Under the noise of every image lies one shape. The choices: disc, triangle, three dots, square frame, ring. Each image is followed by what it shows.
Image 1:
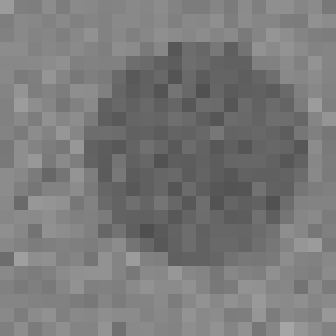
disc
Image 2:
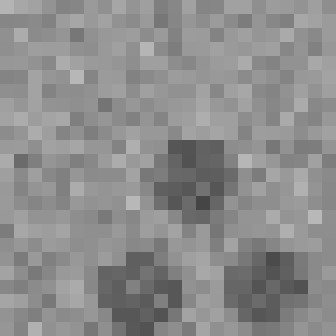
three dots
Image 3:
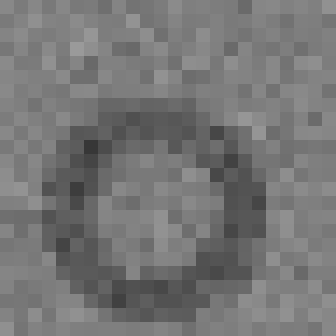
ring
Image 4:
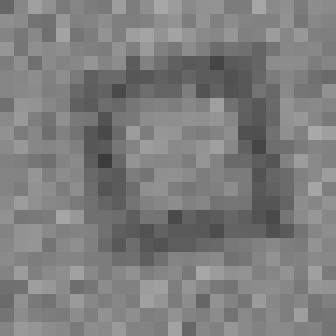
square frame
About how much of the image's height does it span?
two thirds
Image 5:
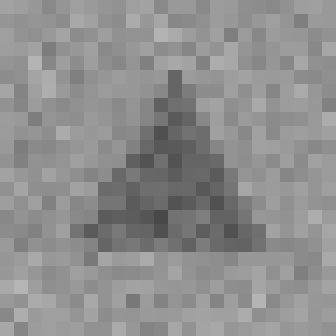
triangle
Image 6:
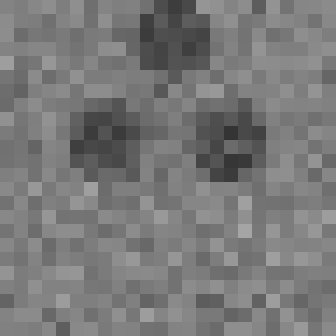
three dots
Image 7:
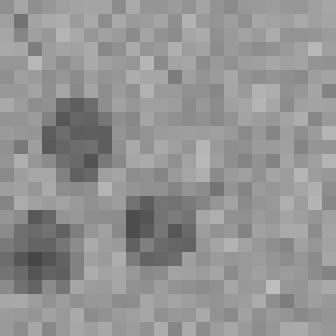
three dots
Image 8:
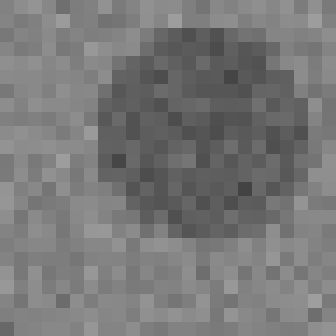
disc
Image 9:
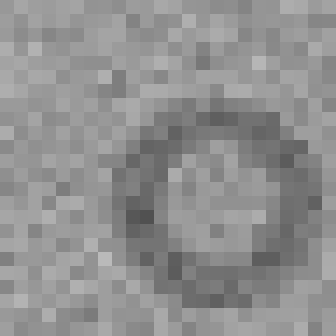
ring
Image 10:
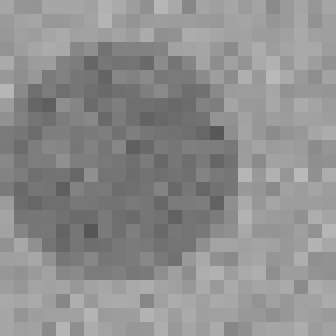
disc
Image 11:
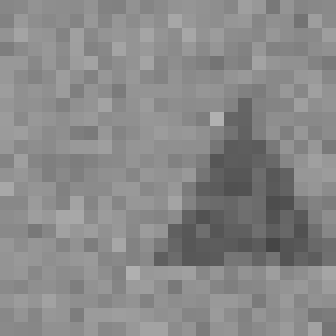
triangle
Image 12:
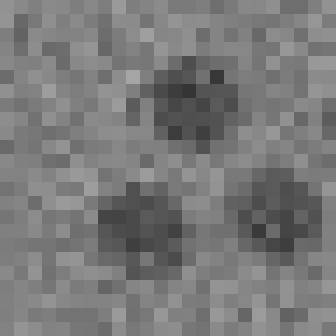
three dots
